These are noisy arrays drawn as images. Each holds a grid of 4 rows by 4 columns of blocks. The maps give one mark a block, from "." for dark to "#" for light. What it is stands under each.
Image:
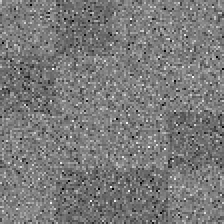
#.##
.###
###.
#..#
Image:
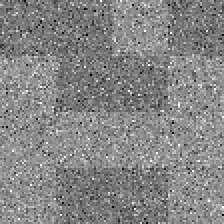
..#.
#..#
####
#..#
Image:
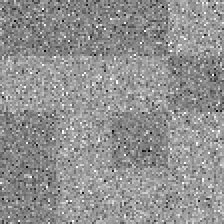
...#
###.
.#.#
.###
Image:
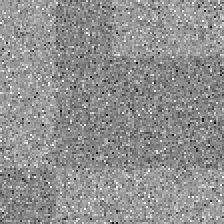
#.##
#...
#...
.###
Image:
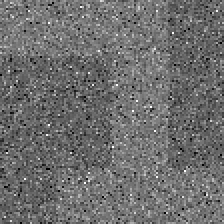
###.
..#.
..#.
.###
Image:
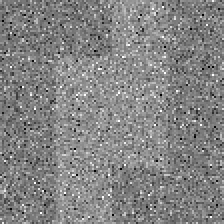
..#.
.##.
.##.
.#..
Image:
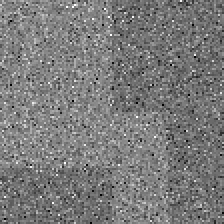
##..
##..
###.
..#.
